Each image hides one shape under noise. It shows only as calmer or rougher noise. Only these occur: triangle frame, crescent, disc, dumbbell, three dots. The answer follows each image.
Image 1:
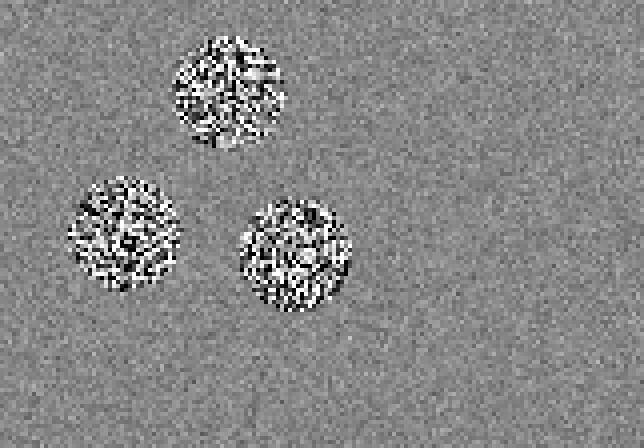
three dots
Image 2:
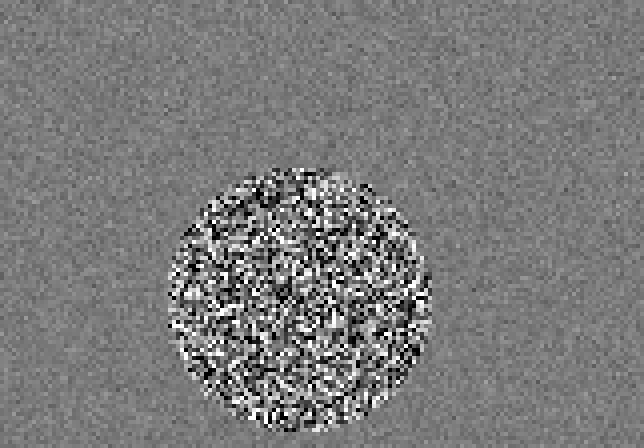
disc
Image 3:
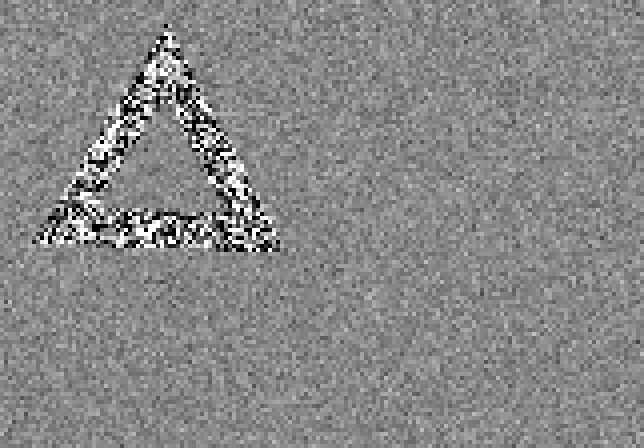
triangle frame
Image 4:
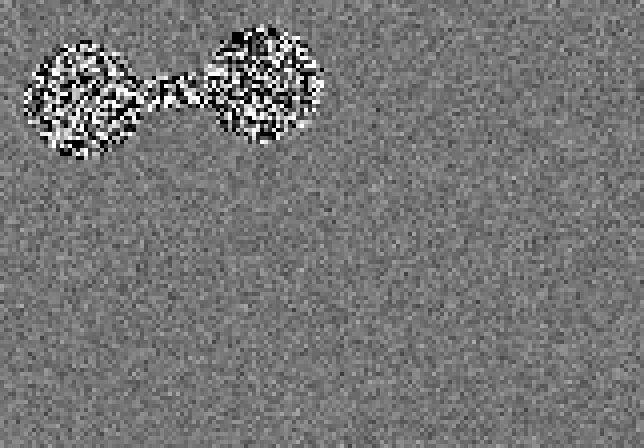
dumbbell
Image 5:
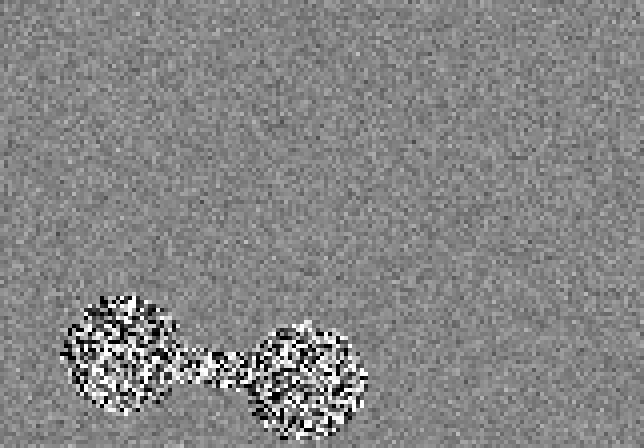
dumbbell
